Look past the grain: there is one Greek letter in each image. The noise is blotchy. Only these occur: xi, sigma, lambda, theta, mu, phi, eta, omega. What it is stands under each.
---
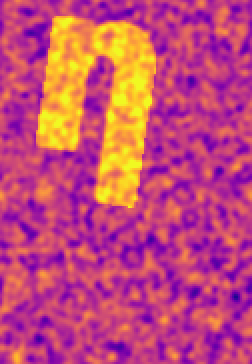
eta
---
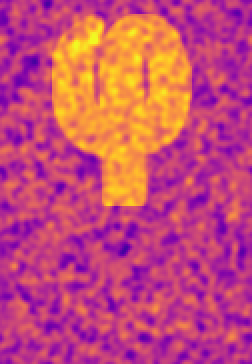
phi
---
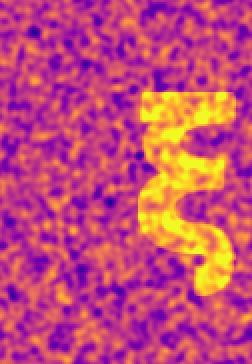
xi
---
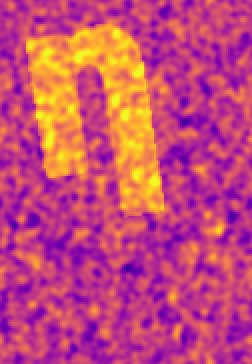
eta
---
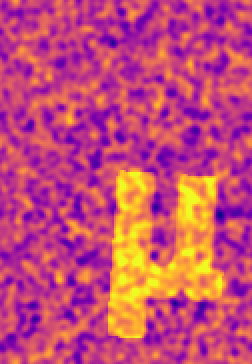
mu
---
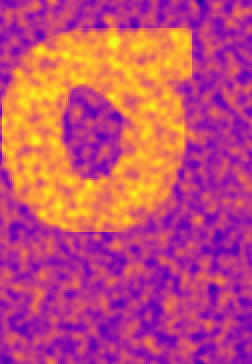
sigma
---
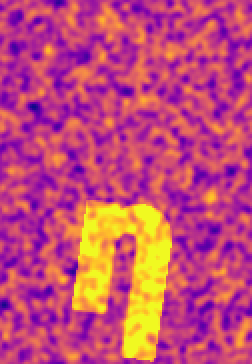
eta
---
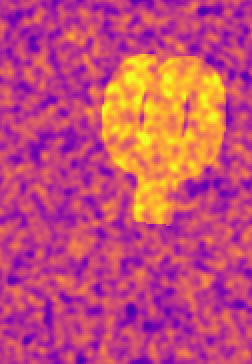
phi
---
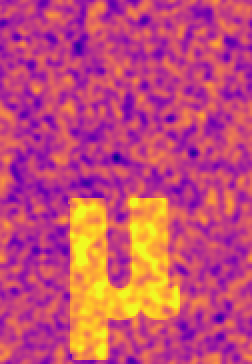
mu
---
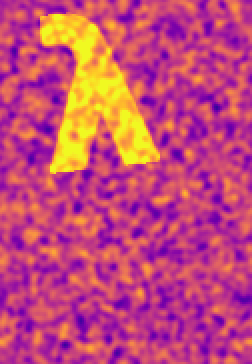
lambda
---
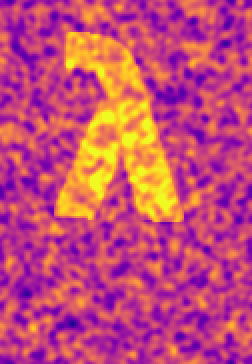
lambda
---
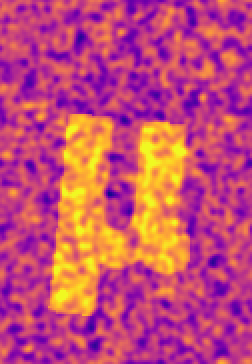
mu
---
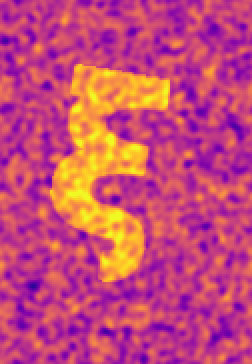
xi
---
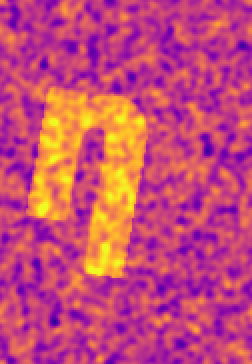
eta
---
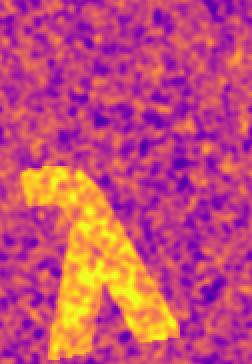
lambda
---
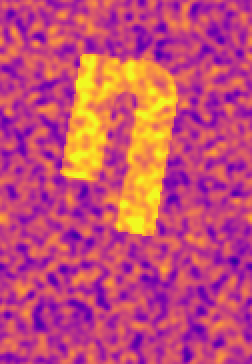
eta
